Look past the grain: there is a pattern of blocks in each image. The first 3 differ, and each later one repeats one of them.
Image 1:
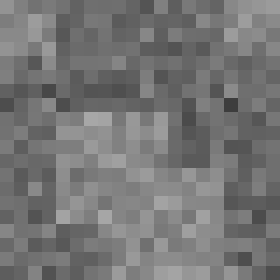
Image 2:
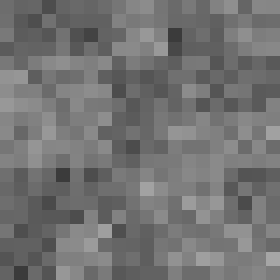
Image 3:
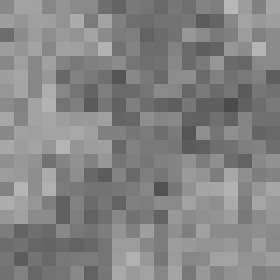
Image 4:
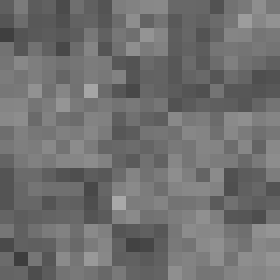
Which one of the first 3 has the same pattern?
2
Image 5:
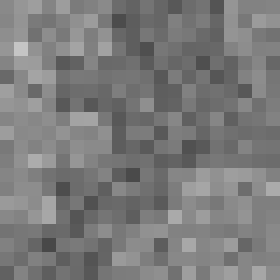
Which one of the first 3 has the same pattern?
3
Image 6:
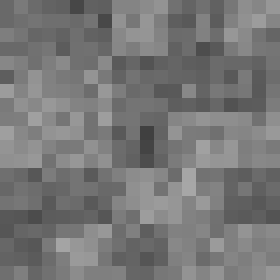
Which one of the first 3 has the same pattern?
2
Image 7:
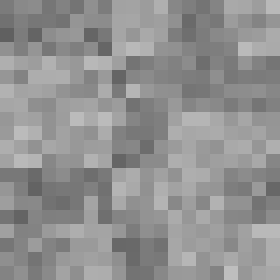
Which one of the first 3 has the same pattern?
2
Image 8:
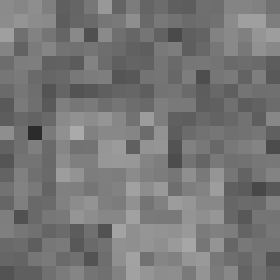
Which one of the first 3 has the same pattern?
1
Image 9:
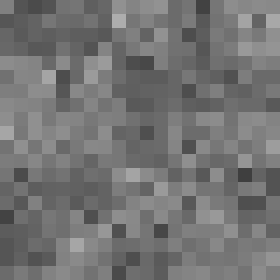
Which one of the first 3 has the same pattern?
2
